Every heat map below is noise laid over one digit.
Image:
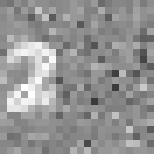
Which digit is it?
2
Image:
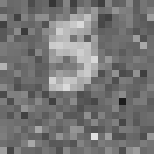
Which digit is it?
5
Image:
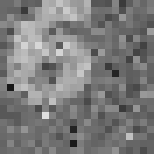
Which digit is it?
6
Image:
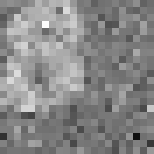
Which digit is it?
8
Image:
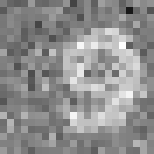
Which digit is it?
9
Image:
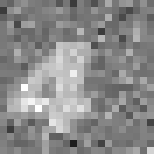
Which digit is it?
4
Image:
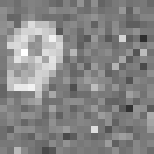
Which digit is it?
9
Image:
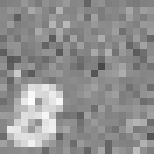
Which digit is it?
8
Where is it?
bottom left
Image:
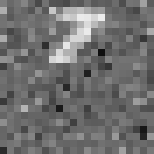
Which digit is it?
7
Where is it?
top middle
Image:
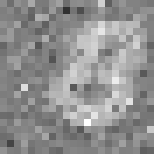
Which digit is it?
8
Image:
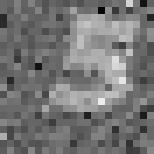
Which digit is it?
5
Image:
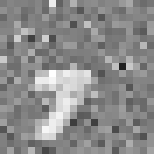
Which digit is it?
7
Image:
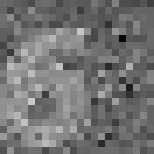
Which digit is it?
6
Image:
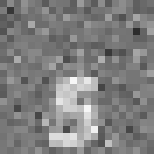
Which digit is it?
5
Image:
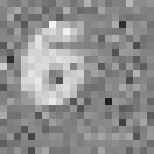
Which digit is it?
6
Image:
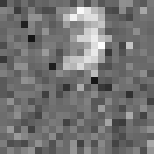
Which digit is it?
3
